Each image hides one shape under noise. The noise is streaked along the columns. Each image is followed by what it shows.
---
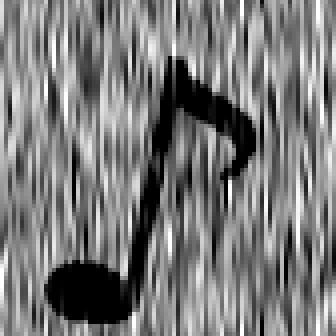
musical note
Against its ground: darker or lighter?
darker
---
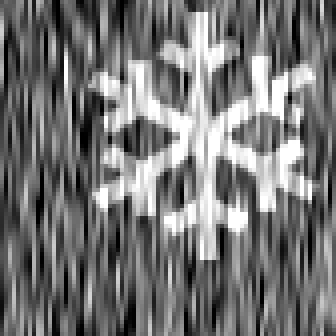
snowflake
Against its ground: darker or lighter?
lighter
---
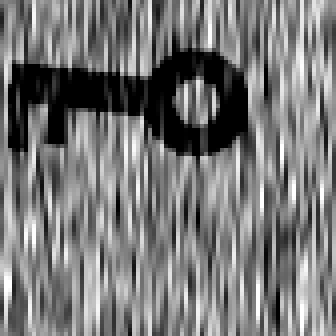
key
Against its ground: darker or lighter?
darker
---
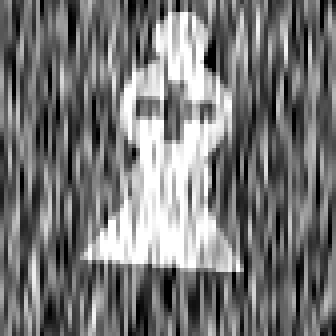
chess bishop
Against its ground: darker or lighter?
lighter
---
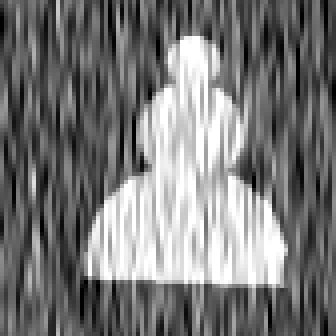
chess pawn
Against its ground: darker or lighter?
lighter
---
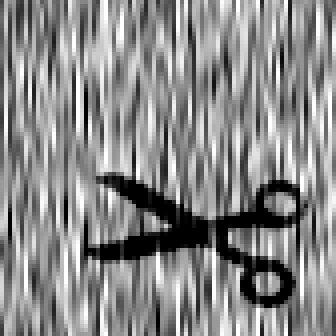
pair of scissors
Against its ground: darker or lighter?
darker
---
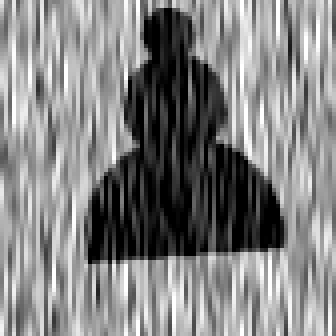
chess pawn
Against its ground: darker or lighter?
darker
